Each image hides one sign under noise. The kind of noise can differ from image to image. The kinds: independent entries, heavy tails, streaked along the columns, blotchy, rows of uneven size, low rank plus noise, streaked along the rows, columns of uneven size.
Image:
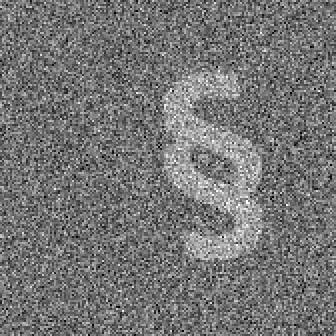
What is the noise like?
independent entries
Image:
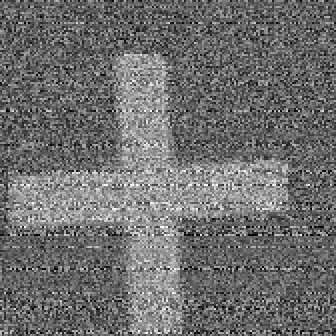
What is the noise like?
rows of uneven size
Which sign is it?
plus sign
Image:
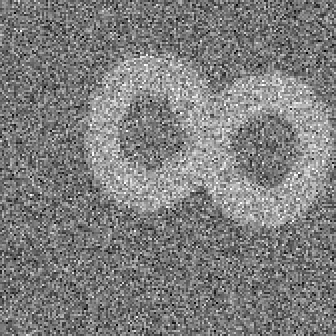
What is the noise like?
independent entries
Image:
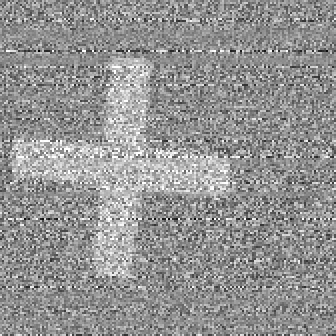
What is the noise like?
rows of uneven size
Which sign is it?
plus sign
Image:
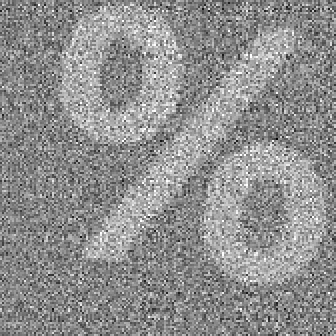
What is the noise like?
low rank plus noise
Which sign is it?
percent sign
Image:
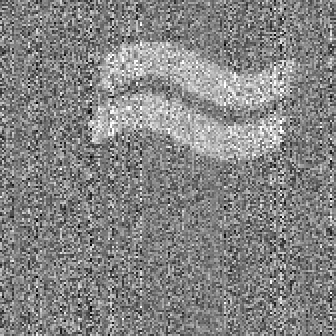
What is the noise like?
columns of uneven size
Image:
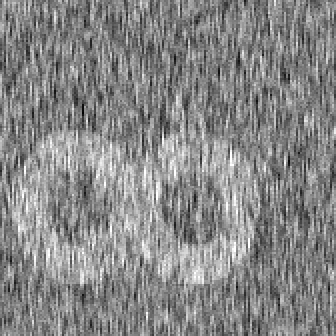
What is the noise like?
streaked along the columns
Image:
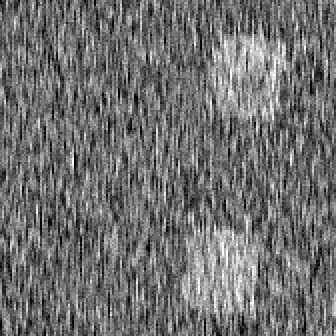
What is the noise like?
streaked along the columns
